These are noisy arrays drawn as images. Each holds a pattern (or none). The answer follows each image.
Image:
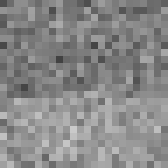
a sharp edge
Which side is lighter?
bottom
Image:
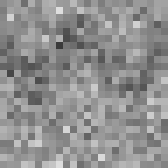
a wavy band
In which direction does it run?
left to right
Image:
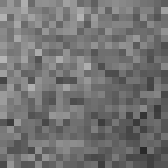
a smooth slope
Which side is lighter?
top left
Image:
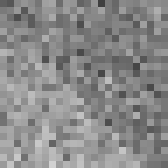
a sharp edge
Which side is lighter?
bottom left
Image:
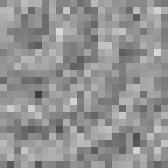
rings round one point
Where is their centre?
top left
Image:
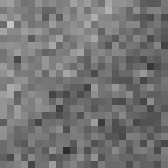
a sharp edge
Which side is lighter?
top left
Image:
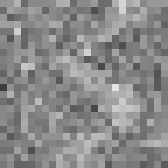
a wavy band
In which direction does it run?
top to bottom
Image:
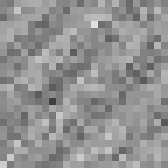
diagonal stripes
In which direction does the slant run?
bottom left to top right
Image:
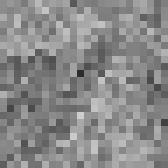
spokes from one point
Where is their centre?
top right
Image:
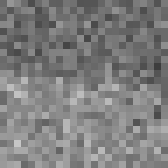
a sharp edge
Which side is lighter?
bottom
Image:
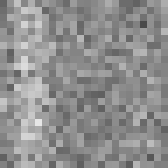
one vertical stripe
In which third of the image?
left
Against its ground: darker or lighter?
lighter
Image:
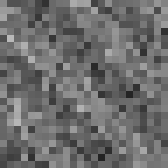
diagonal stripes
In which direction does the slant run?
top left to bottom right
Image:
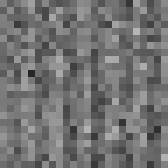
vertical stripes
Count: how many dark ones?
6
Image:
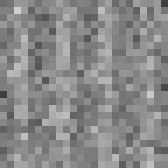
vertical stripes
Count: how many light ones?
4
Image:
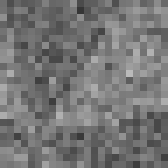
spokes from one point
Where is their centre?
bottom left
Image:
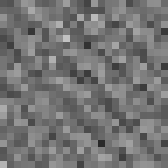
diagonal stripes
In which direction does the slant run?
top left to bottom right
